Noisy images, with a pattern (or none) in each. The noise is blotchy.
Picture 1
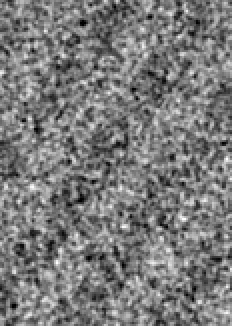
diagonal stripes
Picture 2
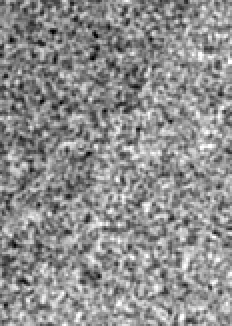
a sharp edge
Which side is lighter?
bottom right
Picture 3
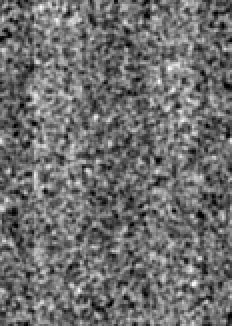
vertical stripes
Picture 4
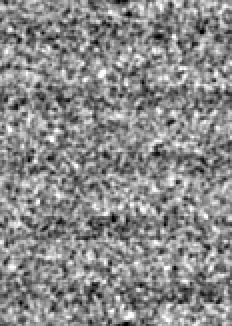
horizontal stripes
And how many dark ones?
5
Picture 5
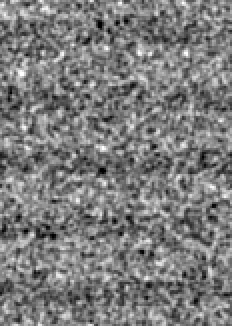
horizontal stripes
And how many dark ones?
5
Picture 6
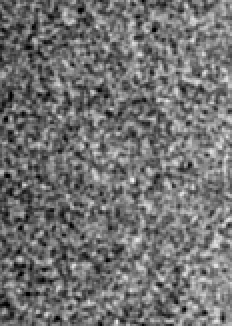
a smooth slope
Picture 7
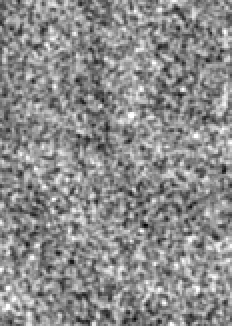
rings round one point
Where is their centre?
top right
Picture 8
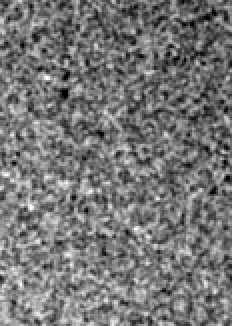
a smooth slope
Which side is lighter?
bottom left
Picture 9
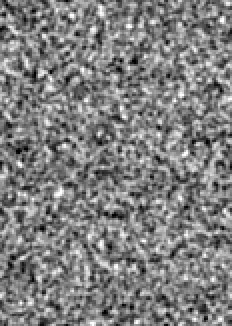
only noise
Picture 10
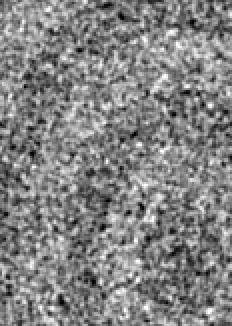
rings round one point
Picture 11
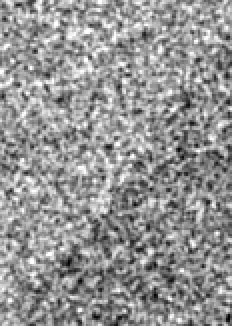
a sharp edge
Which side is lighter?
top left
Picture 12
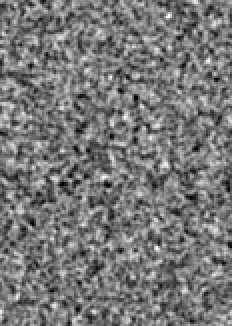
only noise
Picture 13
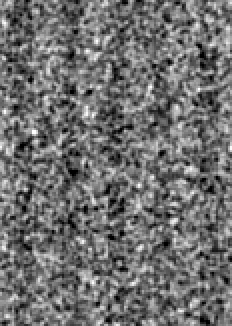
vertical stripes
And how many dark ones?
5
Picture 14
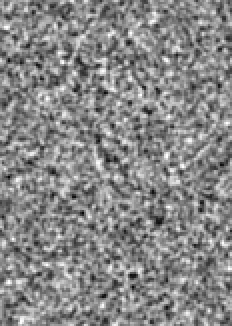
only noise
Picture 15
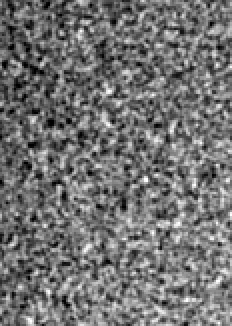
a smooth slope
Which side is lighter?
bottom right
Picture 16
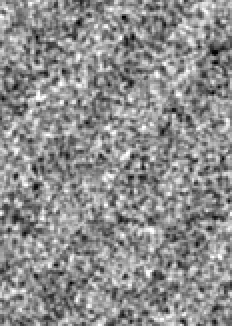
diagonal stripes
